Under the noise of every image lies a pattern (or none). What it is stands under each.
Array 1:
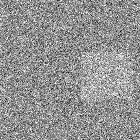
one block
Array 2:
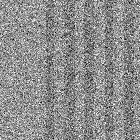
bands of columns
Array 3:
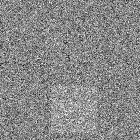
one block
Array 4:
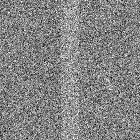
one band of columns
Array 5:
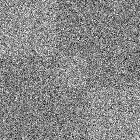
blocks along the diagonal
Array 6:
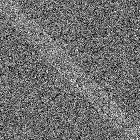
a diagonal band
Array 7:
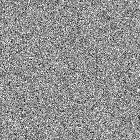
only noise
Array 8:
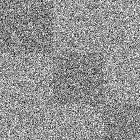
blocks along the diagonal
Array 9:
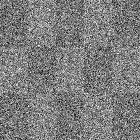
a checkerboard
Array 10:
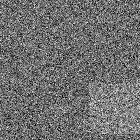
one block
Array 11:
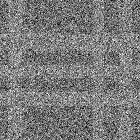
bands of rows crossing bands of columns
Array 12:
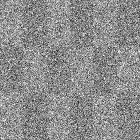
a checkerboard
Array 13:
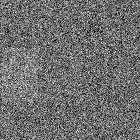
one block
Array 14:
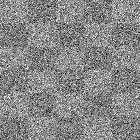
a checkerboard
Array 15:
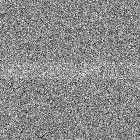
one band of rows
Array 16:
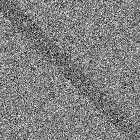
a diagonal band
